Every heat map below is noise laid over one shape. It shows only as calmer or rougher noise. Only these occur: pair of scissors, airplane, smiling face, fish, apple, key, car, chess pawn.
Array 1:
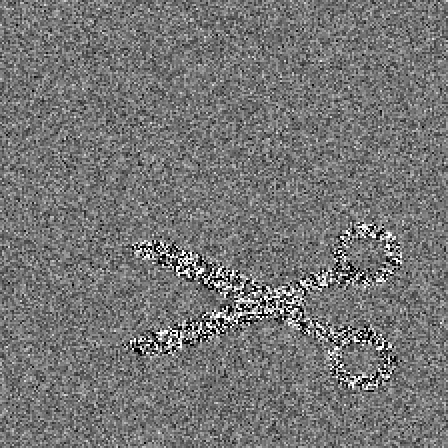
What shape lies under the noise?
pair of scissors
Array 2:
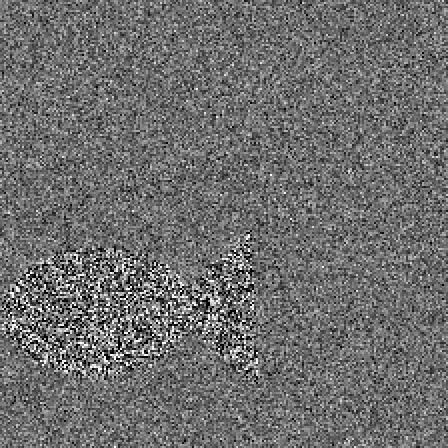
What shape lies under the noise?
fish
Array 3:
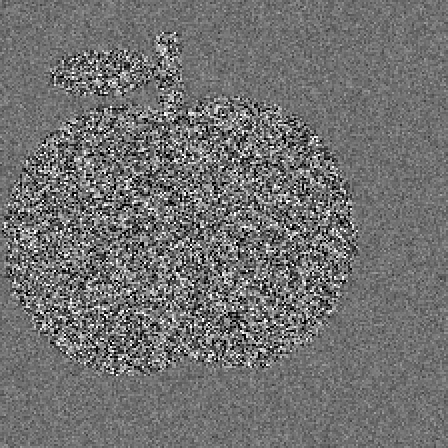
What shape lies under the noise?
apple
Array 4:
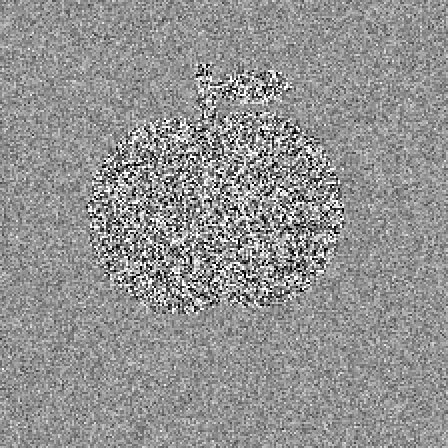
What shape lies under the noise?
apple
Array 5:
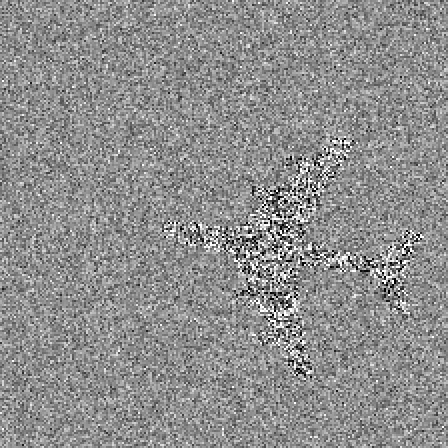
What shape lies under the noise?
airplane
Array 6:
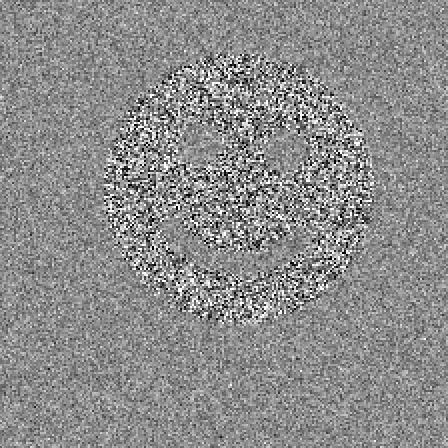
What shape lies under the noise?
smiling face
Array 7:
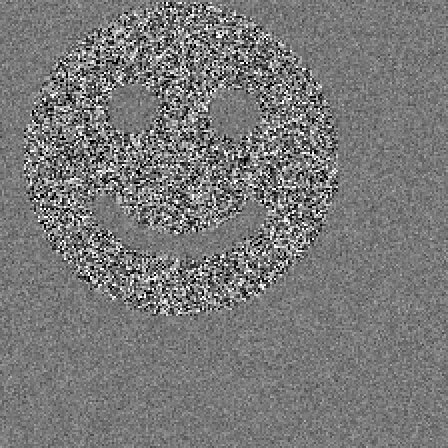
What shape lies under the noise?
smiling face
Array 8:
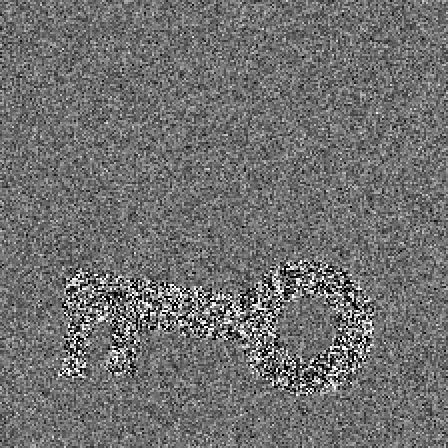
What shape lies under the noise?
key
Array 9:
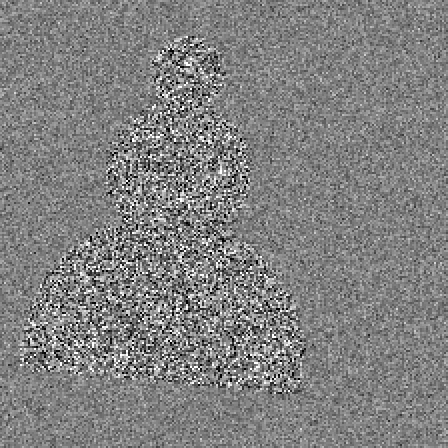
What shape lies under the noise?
chess pawn
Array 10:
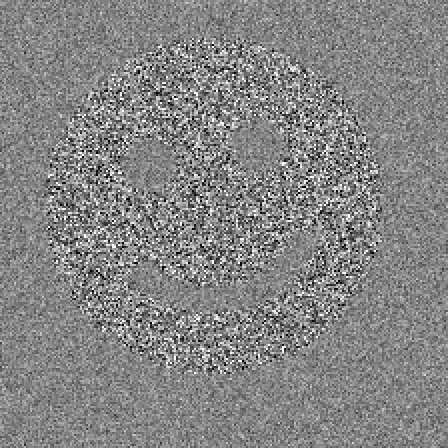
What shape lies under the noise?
smiling face
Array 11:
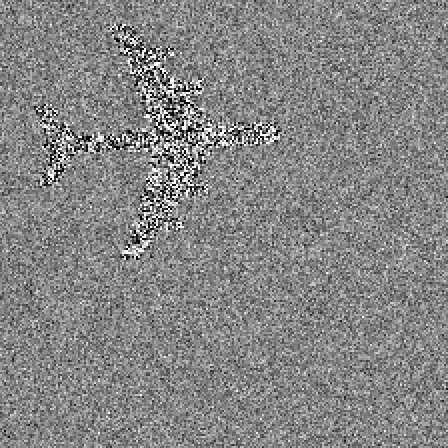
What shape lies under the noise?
airplane
